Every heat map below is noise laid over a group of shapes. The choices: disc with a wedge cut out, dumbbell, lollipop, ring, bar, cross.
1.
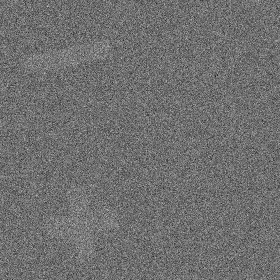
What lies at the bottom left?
cross
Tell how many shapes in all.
2
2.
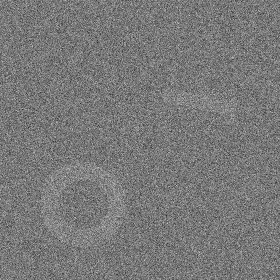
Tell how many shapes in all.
2
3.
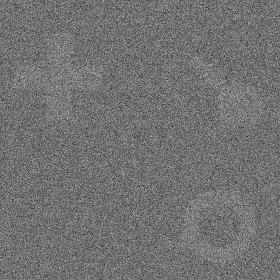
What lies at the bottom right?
ring
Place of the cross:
top left
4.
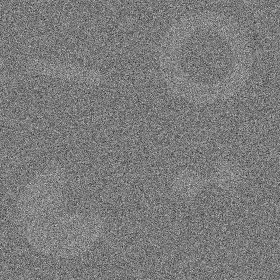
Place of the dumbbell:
bottom right
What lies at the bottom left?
disc with a wedge cut out
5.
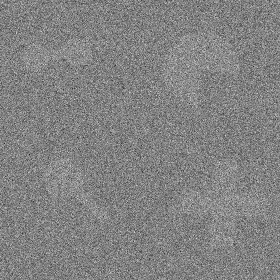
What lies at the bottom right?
cross
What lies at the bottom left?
lollipop
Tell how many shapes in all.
4
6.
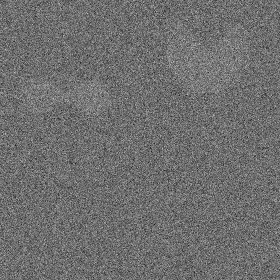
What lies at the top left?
dumbbell
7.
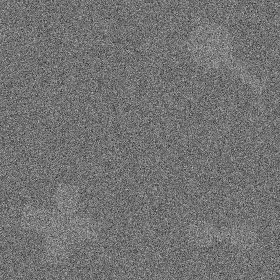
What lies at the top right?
lollipop
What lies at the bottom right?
dumbbell
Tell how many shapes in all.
3
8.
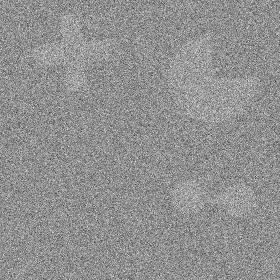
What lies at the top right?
disc with a wedge cut out
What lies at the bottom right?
dumbbell
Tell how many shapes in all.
3
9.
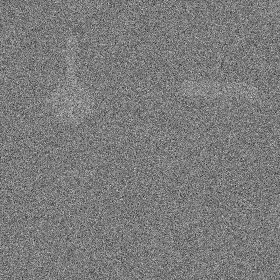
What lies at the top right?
bar
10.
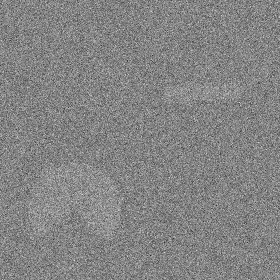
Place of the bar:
top right
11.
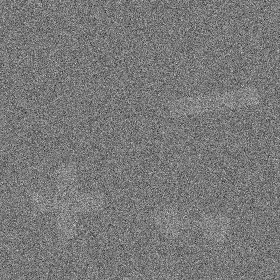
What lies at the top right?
bar
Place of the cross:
bottom left
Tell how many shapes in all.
3
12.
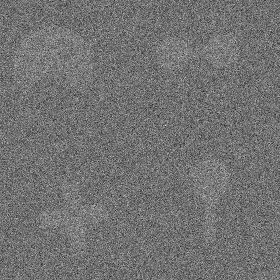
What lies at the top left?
disc with a wedge cut out
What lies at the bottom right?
lollipop
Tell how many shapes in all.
4
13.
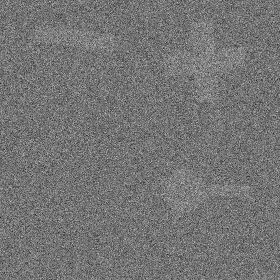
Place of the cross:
top right
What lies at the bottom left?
nothing
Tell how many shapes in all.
3
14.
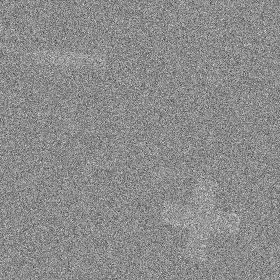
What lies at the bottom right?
cross
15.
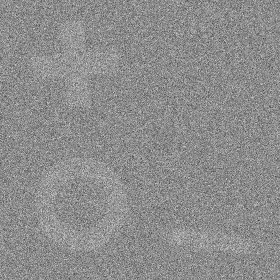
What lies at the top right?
nothing
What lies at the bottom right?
bar
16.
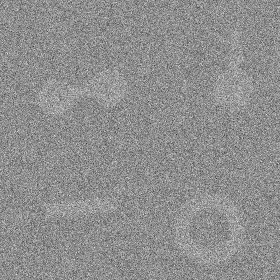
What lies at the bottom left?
bar
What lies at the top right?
lollipop
